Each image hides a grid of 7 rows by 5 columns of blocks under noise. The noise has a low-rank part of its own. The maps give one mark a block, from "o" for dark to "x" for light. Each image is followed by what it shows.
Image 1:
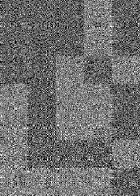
o o o x o
o o o x o
o o x o x
x o x x o
x o x x o
x o o o x
x x x x o
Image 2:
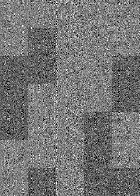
x x x x x
x o x x x
o o x x o
o x x x o
o x x o x
x x x o x
x o x o o
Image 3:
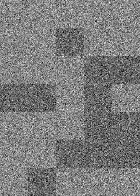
x x x x x
x x o x x
x x x o o
o o x o x
x x x o o
x x o o o
x o x x x
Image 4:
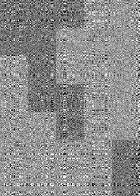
o o o x x
o o x x x
x o x x x
x o o x x
x x o x x
x x x x o
x x x x o
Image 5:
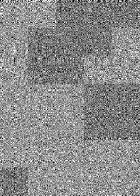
x x o o o
x o o o x
x o o x x
x x x o o
x x x o o
x x x x x
o x x x x
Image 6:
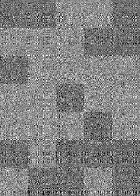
o o x x o
x x x o o
o x x x x
x x o x x
x x x o x
o x o o o
x o o x o
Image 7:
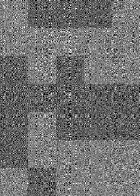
x o o o x
x x x x x
o x o x x
o o o o o
o x o o o
o x x x x
x o x x x
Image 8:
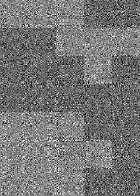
x x x o o
o o x x x
o o o x o
o o o o o
x x x o o
x x x x o
x x x o o
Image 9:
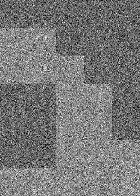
o o o o o
x x o o o
x x x o o
o o x x o
o o x x o
o o x x x
x x x x x
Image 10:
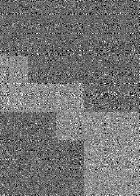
o o o o o
o o o o o
x o o o o
x x x o o
o o x x x
o o o x x
o o o x x
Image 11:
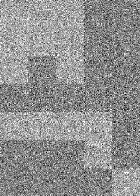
x x x o o
x x x o o
x o x o o
o o o o o
x x x x o
o o o x o
o o o o x
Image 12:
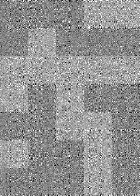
o o o x x
o x o o o
x x x x x
x o x o o
o o x x o
x o o x o
o o o x o
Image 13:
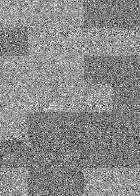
x x x o o
o x x x x
x x x o o
x x x x o
x o o o o
o o o o o
x o o x x
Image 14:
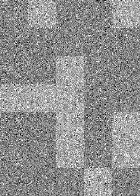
o x o o x
o o o o o
o o x o o
x x x o o
o o x o x
o o x o x
o o o x o
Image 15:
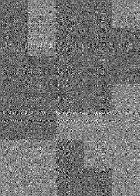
o x o o x
o x o o o
o o o o o
o o o o x
o o x x x
x x o x x
x x o o x
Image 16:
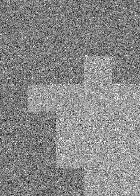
o o o o o
o o o o o
o o o x o
o x x x x
o o x x x
o o x x x
o o o x x
